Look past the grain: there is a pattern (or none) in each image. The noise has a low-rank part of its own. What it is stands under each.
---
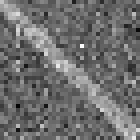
a diagonal band
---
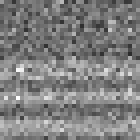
bands of rows
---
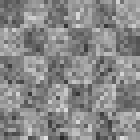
a checkerboard
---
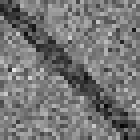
a diagonal band
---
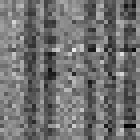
bands of columns
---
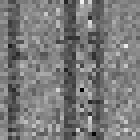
bands of columns
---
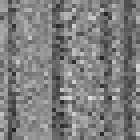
bands of columns
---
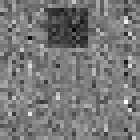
one block
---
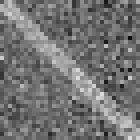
a diagonal band
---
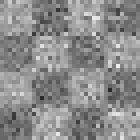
a checkerboard
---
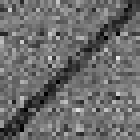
a diagonal band
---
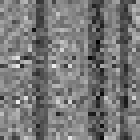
bands of columns
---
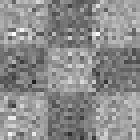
a checkerboard
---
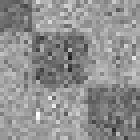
blocks along the diagonal
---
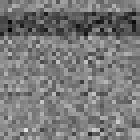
one band of rows
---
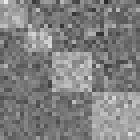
blocks along the diagonal
